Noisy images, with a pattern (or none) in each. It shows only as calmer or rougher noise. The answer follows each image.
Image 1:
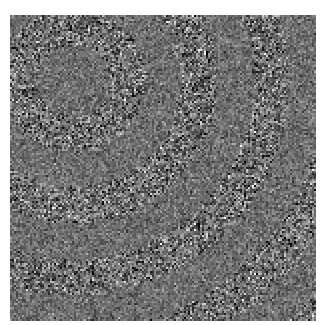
rings round one point
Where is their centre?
top left
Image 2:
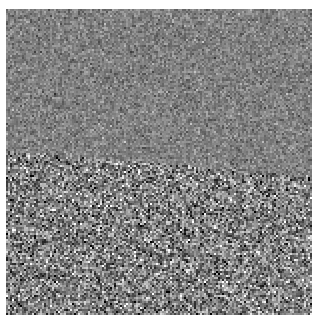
a sharp edge
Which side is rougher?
bottom
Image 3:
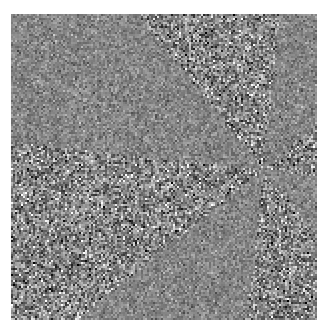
spokes from one point
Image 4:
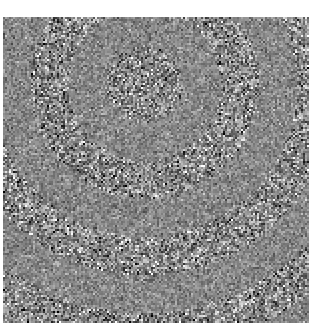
rings round one point
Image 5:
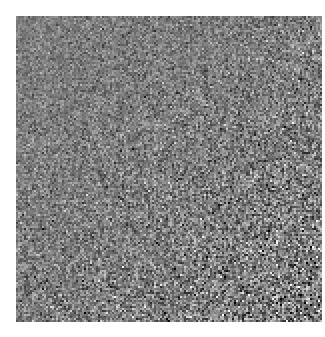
a smooth slope
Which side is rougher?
bottom right
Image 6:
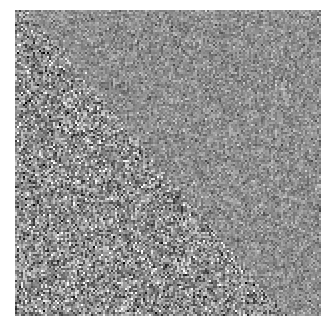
a sharp edge
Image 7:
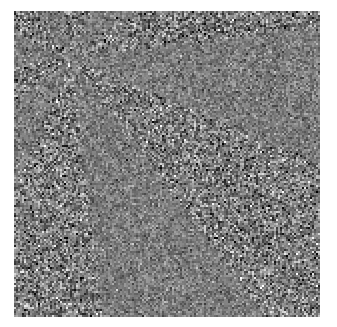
spokes from one point
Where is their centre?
top left
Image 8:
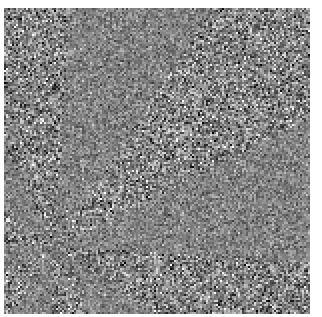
spokes from one point
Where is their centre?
bottom left
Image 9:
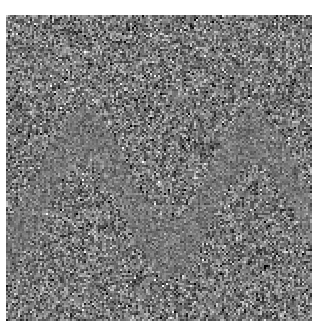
a wavy band
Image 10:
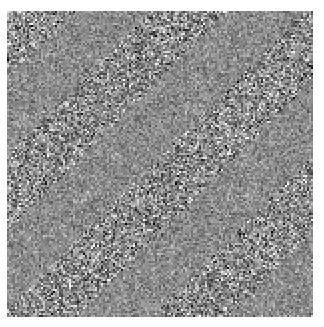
diagonal stripes
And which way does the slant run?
bottom left to top right
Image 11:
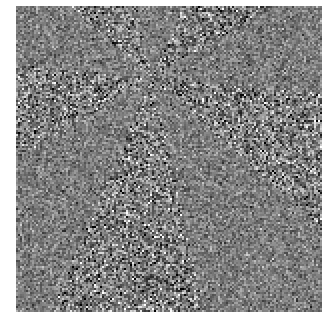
spokes from one point
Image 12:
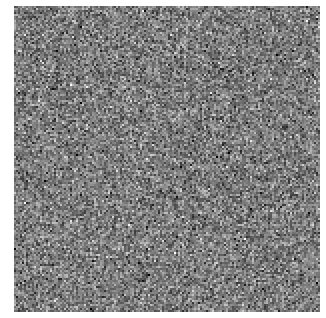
only noise
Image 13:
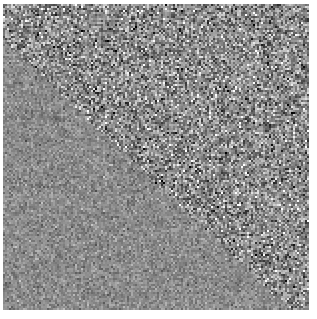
a sharp edge
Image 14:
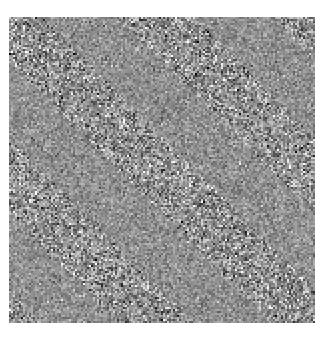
diagonal stripes
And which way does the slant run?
top left to bottom right
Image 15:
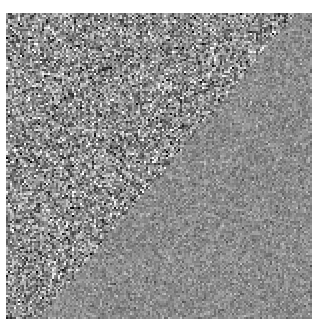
a sharp edge
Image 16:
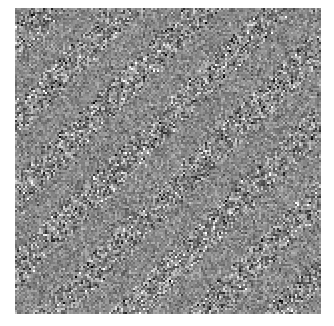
diagonal stripes
